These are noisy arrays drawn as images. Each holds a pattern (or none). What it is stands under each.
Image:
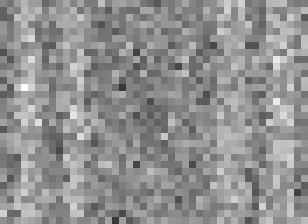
bands of columns
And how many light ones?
4
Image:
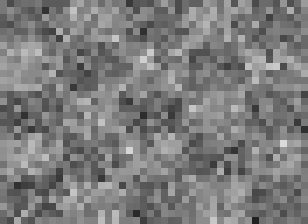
a checkerboard
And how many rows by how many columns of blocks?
5 by 5
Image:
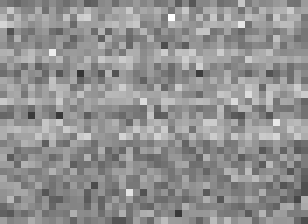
bands of rows
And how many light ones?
4
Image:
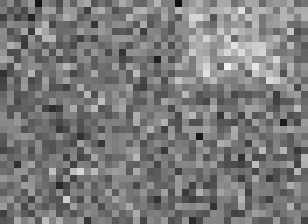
one block
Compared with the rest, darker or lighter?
lighter
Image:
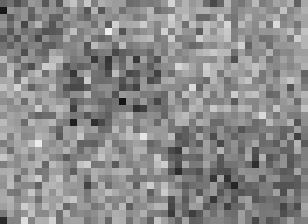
blocks along the diagonal
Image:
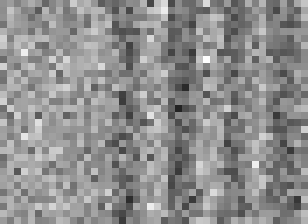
bands of columns
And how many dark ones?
4
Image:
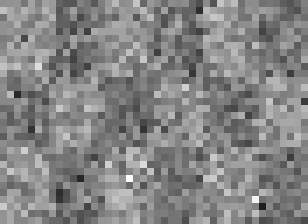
a checkerboard
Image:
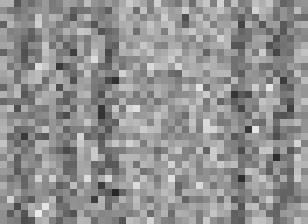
bands of columns
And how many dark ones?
5
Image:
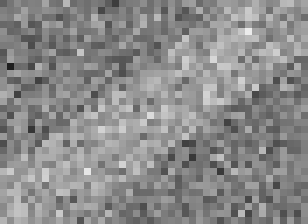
a diagonal band
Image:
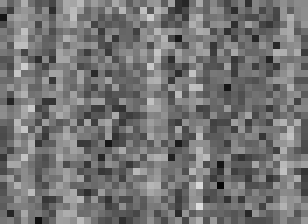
bands of columns
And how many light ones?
5
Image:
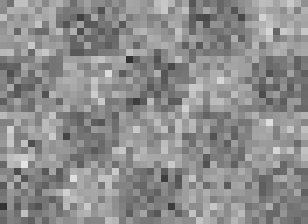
a checkerboard
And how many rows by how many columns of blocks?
4 by 5
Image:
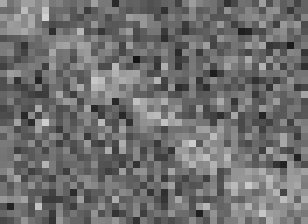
blocks along the diagonal
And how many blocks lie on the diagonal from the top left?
6
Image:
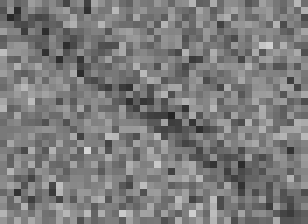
a diagonal band
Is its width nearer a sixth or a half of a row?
a sixth
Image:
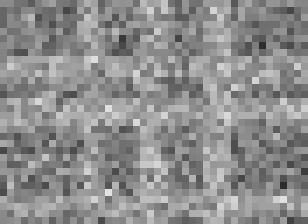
bands of rows crossing bands of columns
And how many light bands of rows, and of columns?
3 and 3
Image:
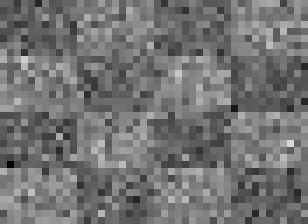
a checkerboard
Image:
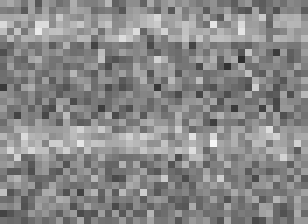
bands of rows
